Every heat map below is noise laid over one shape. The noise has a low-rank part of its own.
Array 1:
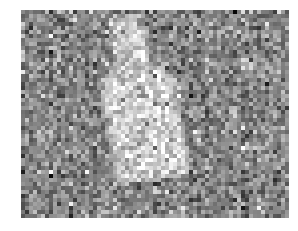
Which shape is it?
bottle
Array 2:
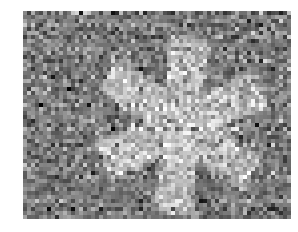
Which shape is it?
asterisk
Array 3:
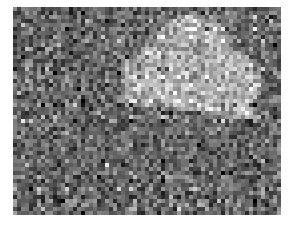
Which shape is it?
cloud
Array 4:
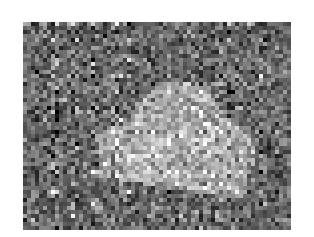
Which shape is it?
cloud
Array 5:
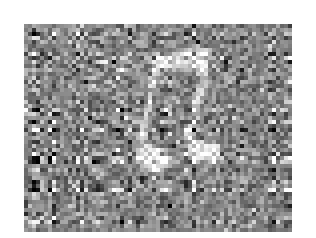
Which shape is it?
pair of musical notes
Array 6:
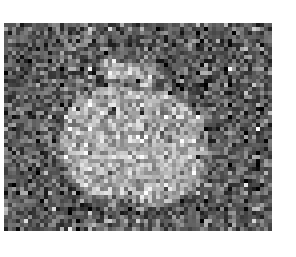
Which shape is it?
apple
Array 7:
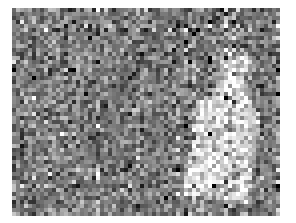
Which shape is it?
bottle
